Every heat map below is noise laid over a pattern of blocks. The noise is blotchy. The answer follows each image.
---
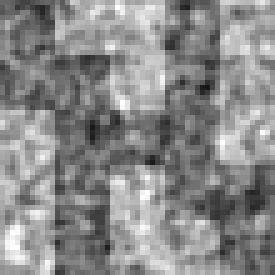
the same after a half turn
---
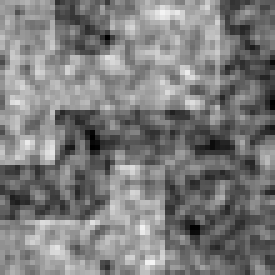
no symmetry
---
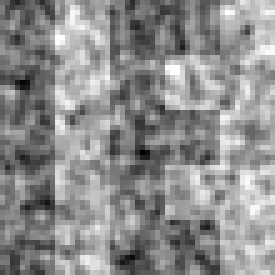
top and bottom mirror each other
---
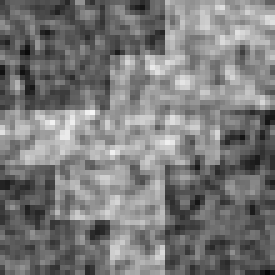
mirrored about the diagonal from the bottom left
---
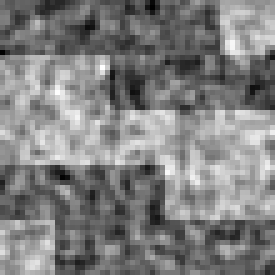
the same after a half turn
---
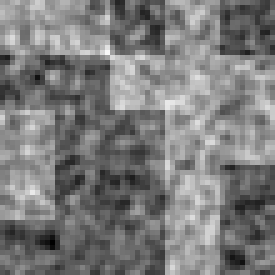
no symmetry
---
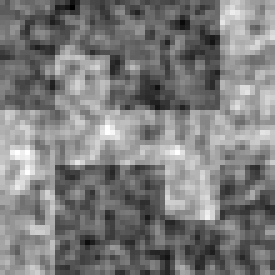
the same after a half turn
